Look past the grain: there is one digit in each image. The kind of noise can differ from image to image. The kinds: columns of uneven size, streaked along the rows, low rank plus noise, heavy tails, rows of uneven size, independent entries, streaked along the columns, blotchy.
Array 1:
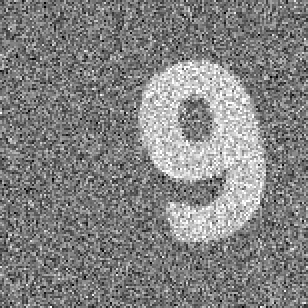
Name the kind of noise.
low rank plus noise
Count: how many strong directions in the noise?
three or four
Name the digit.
9
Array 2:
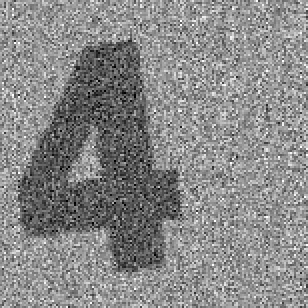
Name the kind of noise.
columns of uneven size
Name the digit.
4
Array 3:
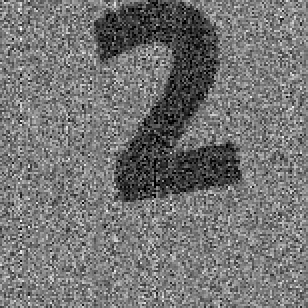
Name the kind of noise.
columns of uneven size
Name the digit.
2
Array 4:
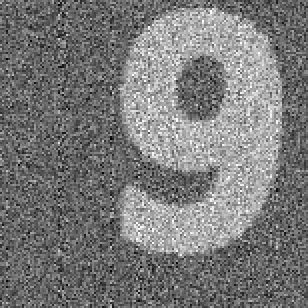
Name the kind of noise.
columns of uneven size
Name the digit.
9
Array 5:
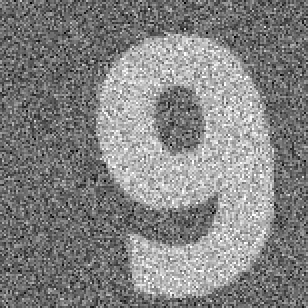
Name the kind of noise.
independent entries
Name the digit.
9
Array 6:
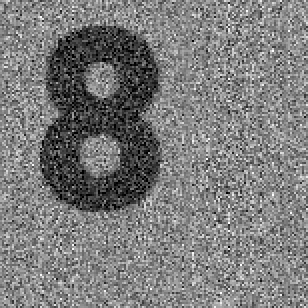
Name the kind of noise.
columns of uneven size
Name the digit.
8
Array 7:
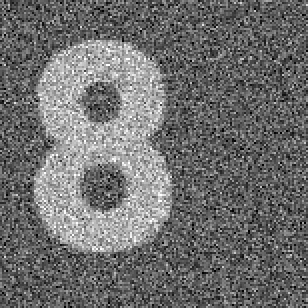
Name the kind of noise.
low rank plus noise
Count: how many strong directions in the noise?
two
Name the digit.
8
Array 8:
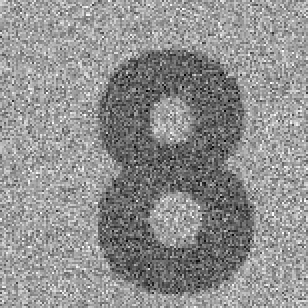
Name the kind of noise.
low rank plus noise
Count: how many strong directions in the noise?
five to eight
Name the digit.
8
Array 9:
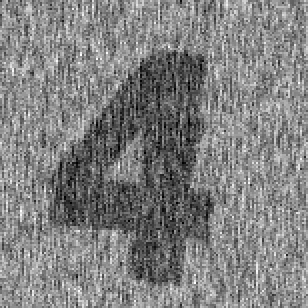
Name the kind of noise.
streaked along the columns
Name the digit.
4
